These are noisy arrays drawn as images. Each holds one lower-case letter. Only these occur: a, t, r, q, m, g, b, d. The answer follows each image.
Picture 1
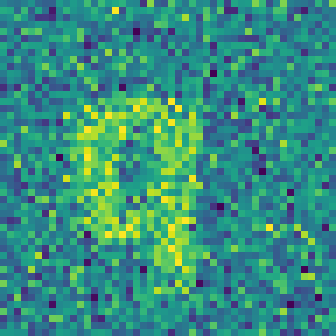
q
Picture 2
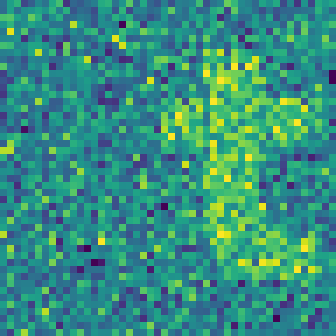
t
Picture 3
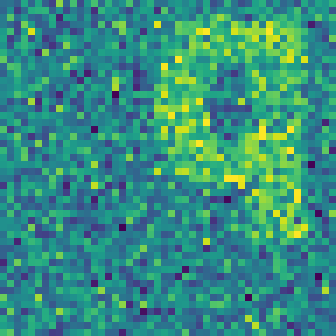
q
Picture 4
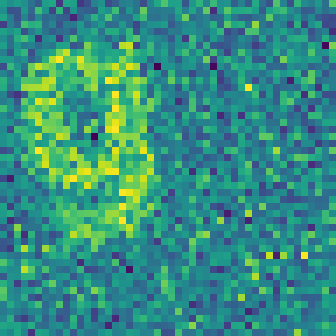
g
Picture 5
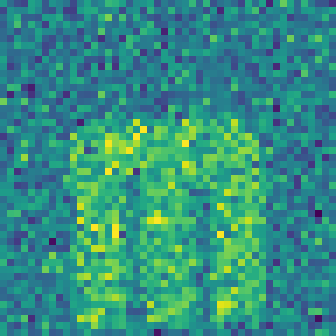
m
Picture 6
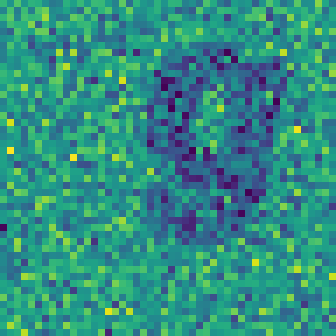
g
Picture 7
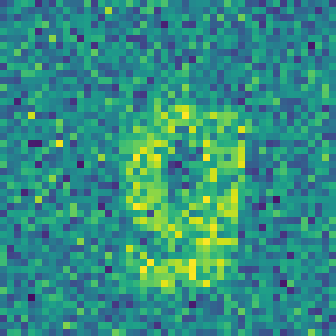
g
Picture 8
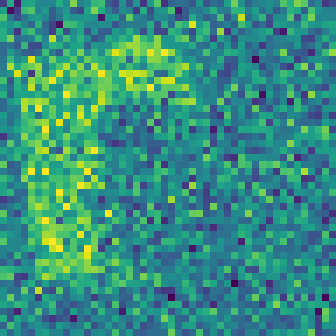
r
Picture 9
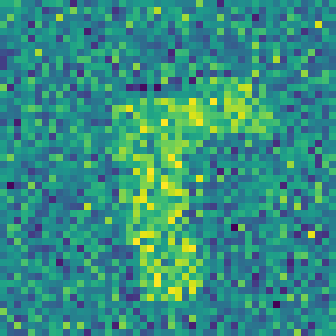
r
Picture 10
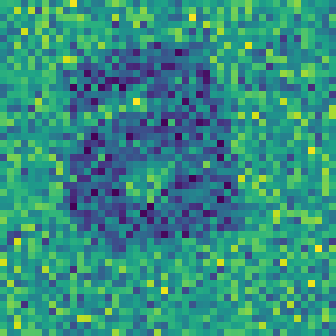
a
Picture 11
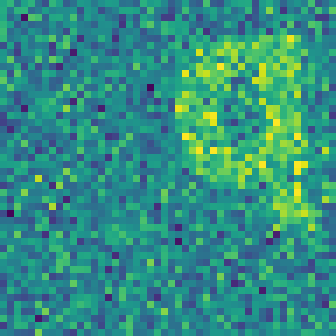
q
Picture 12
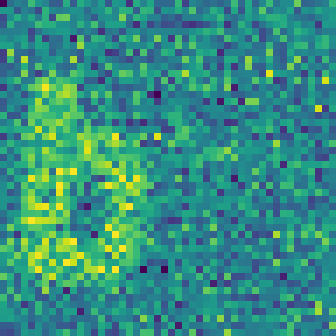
b
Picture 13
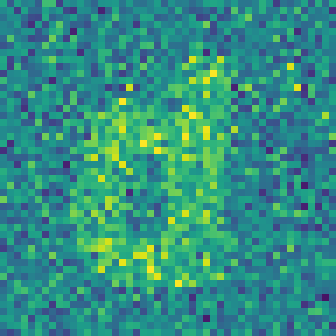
d
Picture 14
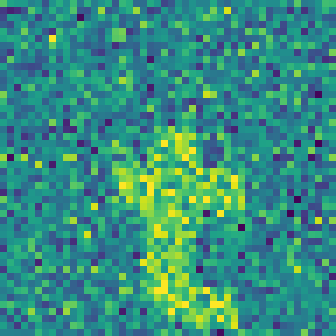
t
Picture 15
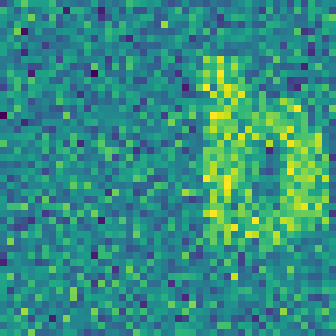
b
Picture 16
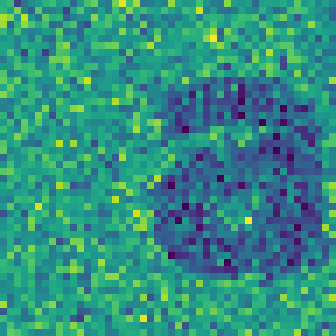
a
